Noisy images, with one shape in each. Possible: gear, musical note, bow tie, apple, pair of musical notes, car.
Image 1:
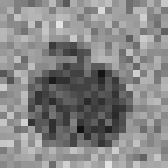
apple
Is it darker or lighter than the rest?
darker
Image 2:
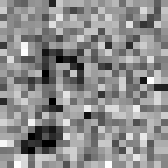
musical note
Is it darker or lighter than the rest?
darker
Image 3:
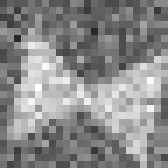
bow tie
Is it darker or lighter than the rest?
lighter
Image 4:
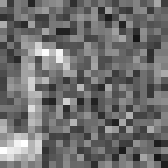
musical note
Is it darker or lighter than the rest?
lighter
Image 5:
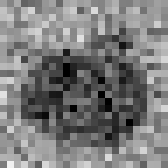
apple
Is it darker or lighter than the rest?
darker
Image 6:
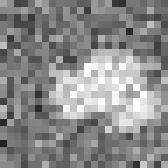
car
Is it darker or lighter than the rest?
lighter
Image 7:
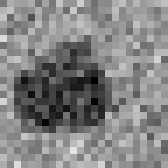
apple
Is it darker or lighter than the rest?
darker
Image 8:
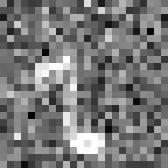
musical note
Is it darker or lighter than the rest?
lighter
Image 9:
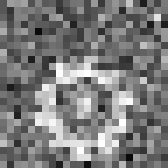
gear
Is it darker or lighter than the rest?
lighter
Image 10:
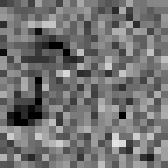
musical note
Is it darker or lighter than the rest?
darker
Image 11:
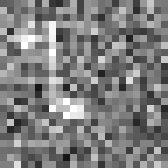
musical note
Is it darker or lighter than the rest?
lighter
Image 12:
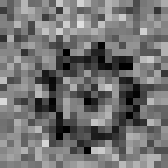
gear
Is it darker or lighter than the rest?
darker
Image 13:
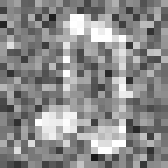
pair of musical notes
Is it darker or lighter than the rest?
lighter
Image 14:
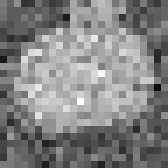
apple
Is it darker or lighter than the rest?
lighter
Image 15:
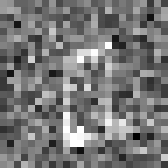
pair of musical notes
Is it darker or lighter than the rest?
lighter
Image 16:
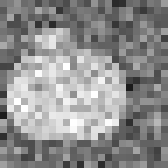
apple
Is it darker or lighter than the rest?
lighter
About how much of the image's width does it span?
two thirds
